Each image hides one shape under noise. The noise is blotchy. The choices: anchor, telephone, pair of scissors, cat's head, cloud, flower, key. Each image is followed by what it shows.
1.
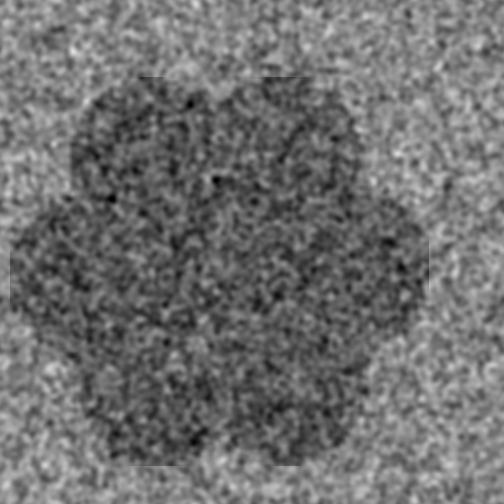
dark flower
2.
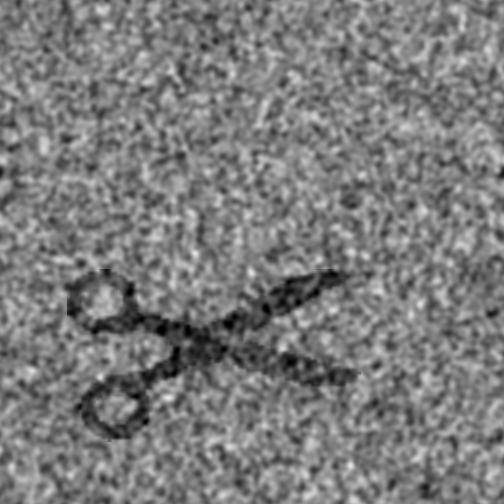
dark pair of scissors
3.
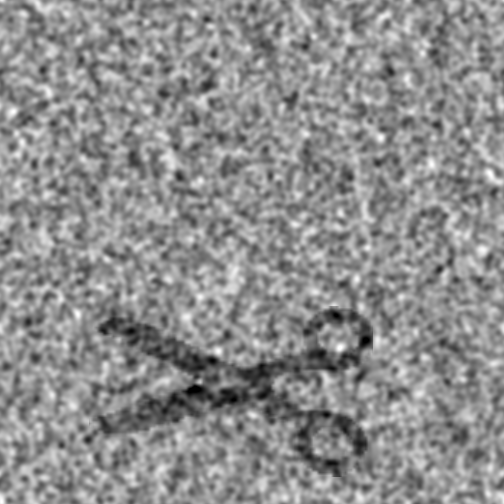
dark pair of scissors
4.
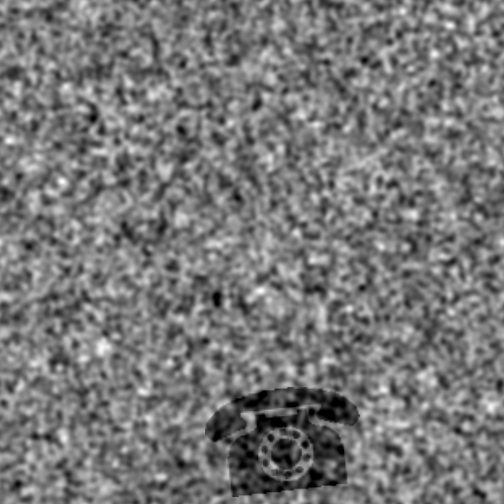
dark telephone, bottom middle
